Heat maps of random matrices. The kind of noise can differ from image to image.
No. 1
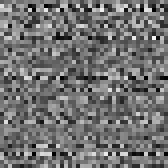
rows of uneven size
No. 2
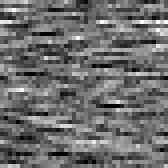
streaked along the rows
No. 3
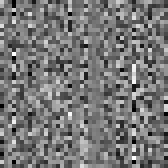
columns of uneven size
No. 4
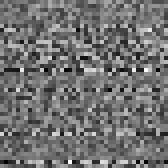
rows of uneven size
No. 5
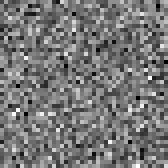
independent entries
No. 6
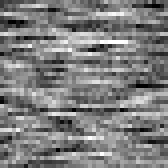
streaked along the rows
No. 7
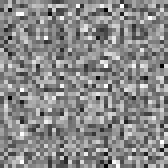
low rank plus noise
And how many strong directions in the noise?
two
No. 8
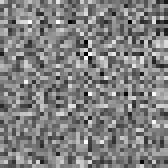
low rank plus noise
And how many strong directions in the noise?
two
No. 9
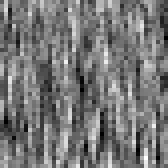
streaked along the columns
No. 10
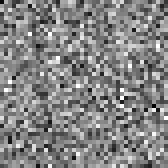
independent entries
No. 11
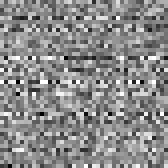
rows of uneven size
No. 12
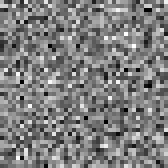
low rank plus noise
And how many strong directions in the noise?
five to eight
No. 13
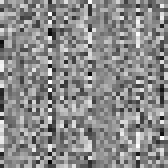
columns of uneven size
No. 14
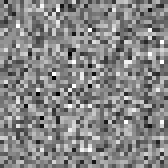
low rank plus noise
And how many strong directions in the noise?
five to eight
